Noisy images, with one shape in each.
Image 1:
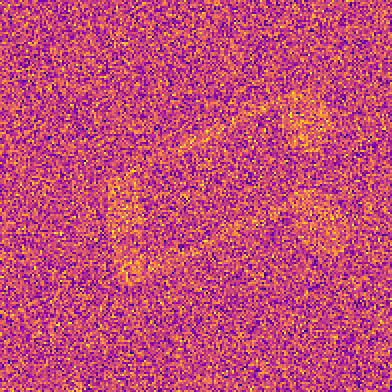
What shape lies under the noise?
pair of musical notes
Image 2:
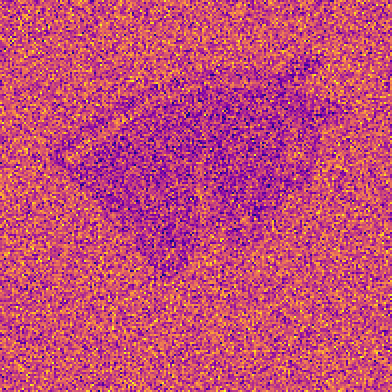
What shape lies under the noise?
chess knight
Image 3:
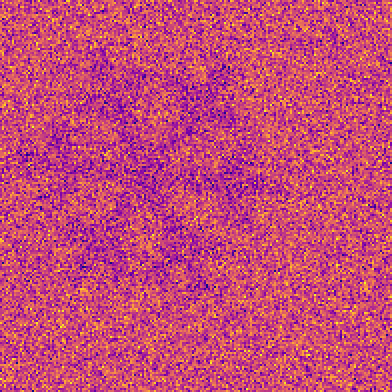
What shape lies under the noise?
snowflake
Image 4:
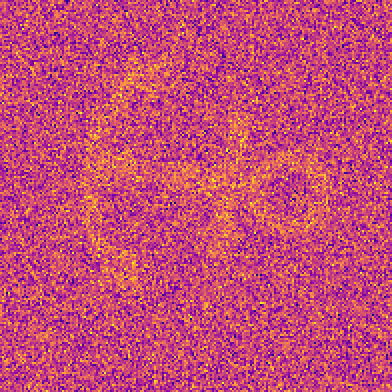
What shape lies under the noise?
anchor
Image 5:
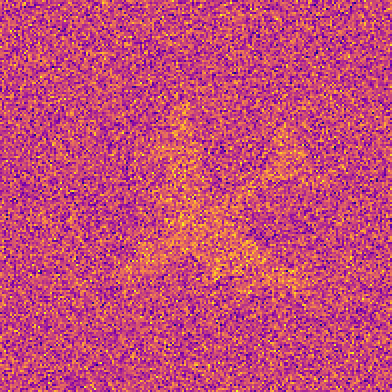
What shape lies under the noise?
airplane
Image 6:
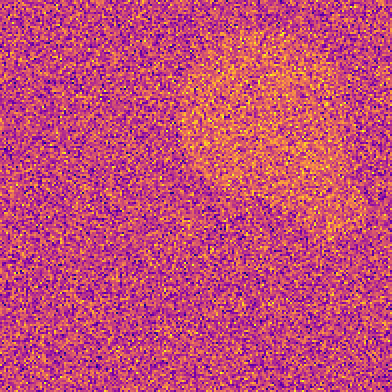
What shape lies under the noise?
light bulb
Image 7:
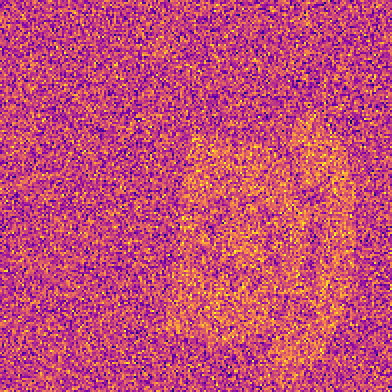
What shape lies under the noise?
telephone
